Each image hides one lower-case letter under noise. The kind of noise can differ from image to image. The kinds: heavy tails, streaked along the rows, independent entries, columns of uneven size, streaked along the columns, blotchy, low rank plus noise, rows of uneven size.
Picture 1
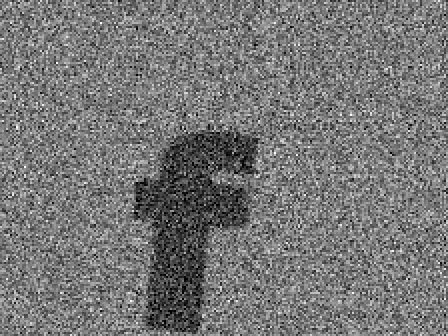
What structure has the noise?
low rank plus noise
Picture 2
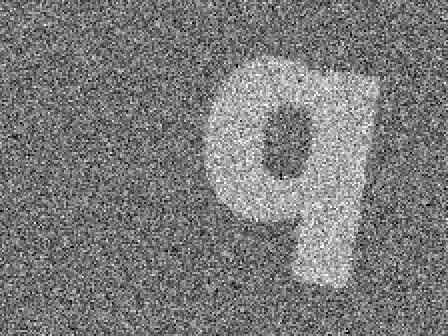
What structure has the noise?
independent entries
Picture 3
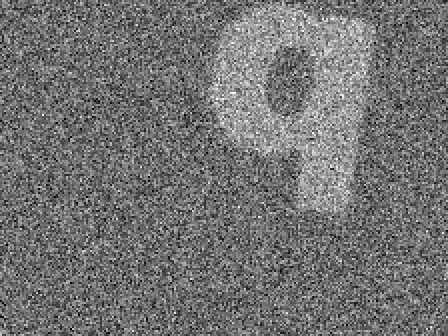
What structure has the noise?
independent entries
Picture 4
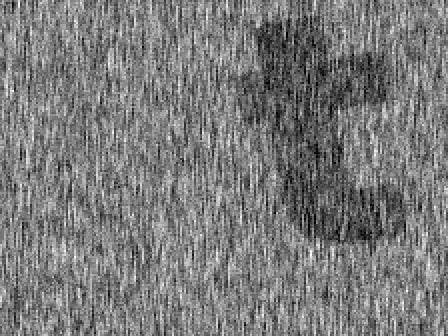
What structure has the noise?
streaked along the columns
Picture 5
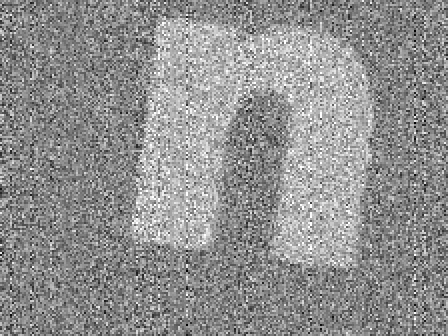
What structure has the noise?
columns of uneven size
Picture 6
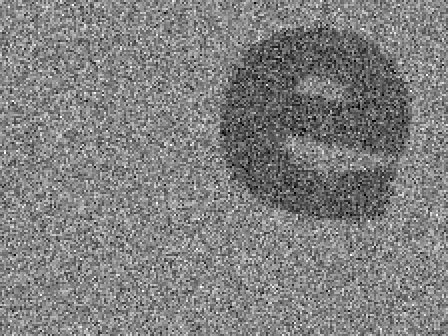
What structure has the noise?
independent entries
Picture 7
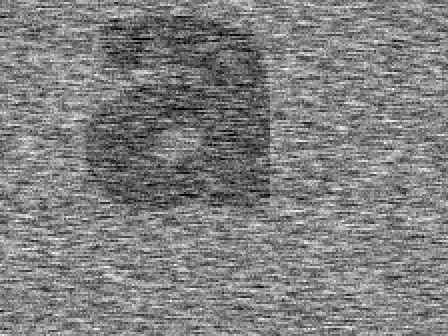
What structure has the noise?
streaked along the rows
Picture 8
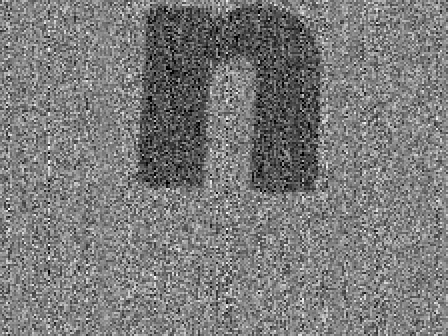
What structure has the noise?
columns of uneven size
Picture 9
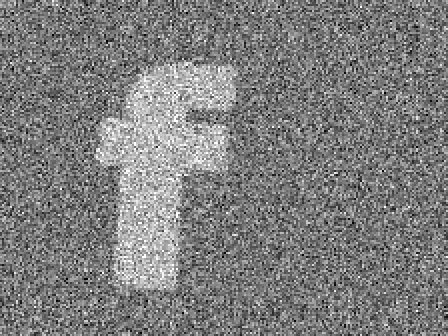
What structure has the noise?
low rank plus noise
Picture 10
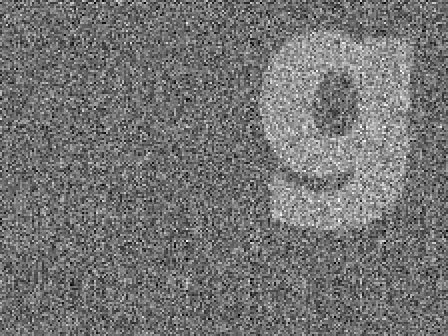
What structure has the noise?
low rank plus noise
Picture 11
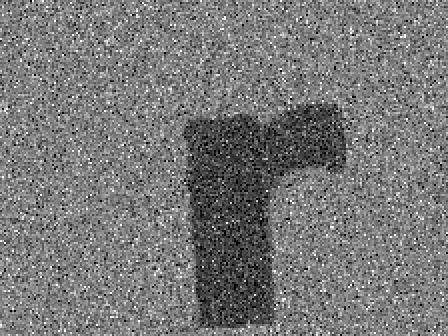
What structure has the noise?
heavy tails
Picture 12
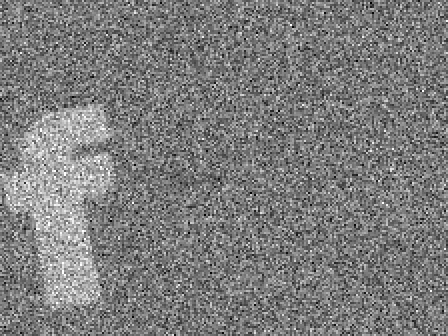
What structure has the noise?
independent entries
